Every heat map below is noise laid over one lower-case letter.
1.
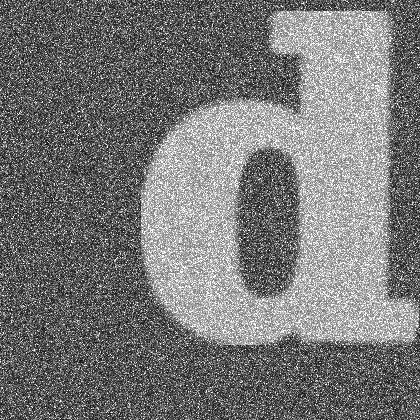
d
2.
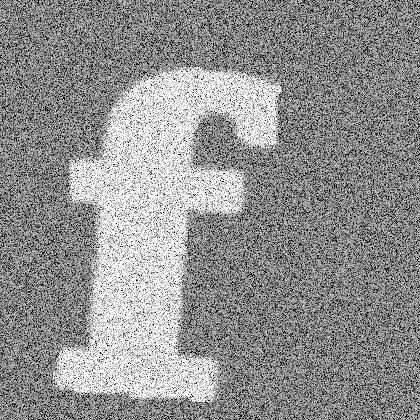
f
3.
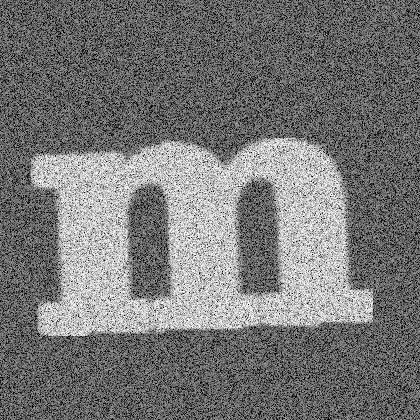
m
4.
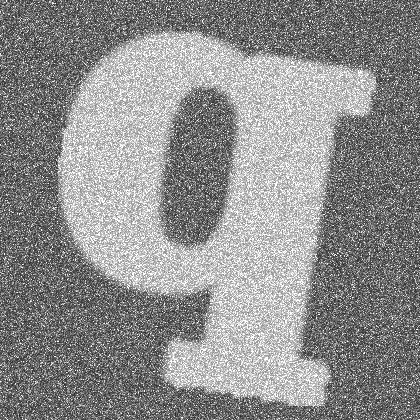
q
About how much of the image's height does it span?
nearly all
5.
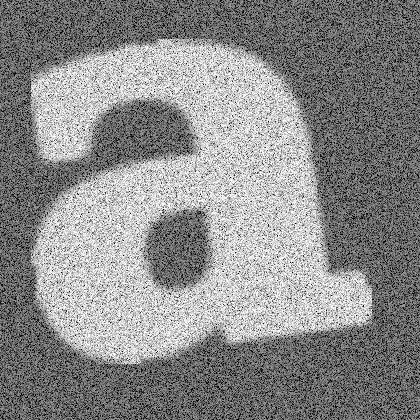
a
